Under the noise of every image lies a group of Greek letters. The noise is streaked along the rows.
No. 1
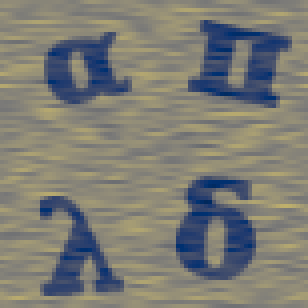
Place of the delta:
bottom right
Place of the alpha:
top left
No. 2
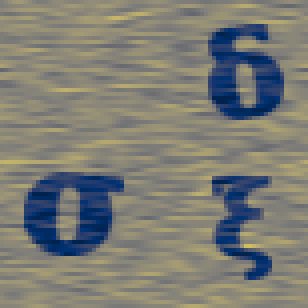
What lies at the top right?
delta
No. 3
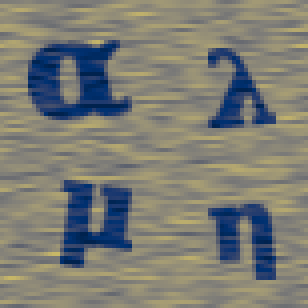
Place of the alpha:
top left
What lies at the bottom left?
mu
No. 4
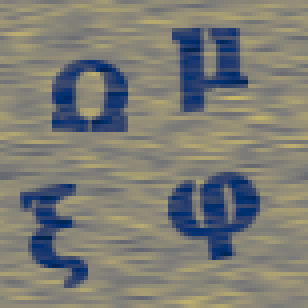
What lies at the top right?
mu
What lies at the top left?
omega
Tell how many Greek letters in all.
4
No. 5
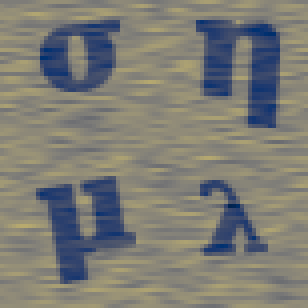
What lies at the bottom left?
mu
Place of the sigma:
top left
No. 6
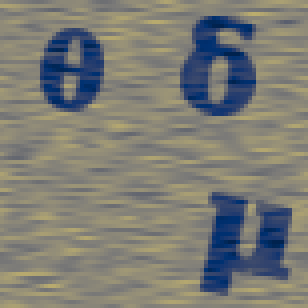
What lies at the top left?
theta
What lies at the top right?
delta
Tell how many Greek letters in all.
3
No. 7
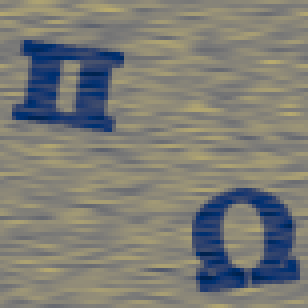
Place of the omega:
bottom right
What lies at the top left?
pi
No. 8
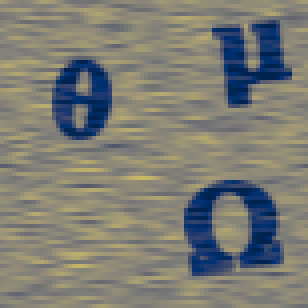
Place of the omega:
bottom right
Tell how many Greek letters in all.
3
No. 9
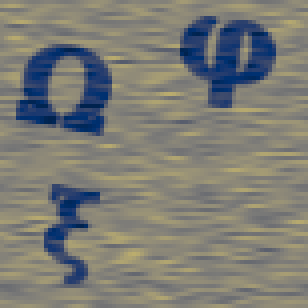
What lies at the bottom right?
nothing
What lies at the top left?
omega
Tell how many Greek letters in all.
3
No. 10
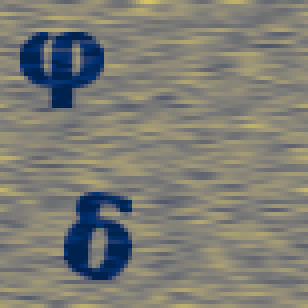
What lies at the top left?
phi
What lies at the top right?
nothing
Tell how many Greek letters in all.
2
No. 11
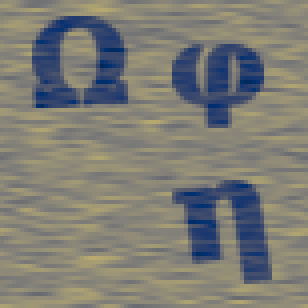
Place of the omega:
top left
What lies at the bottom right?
eta
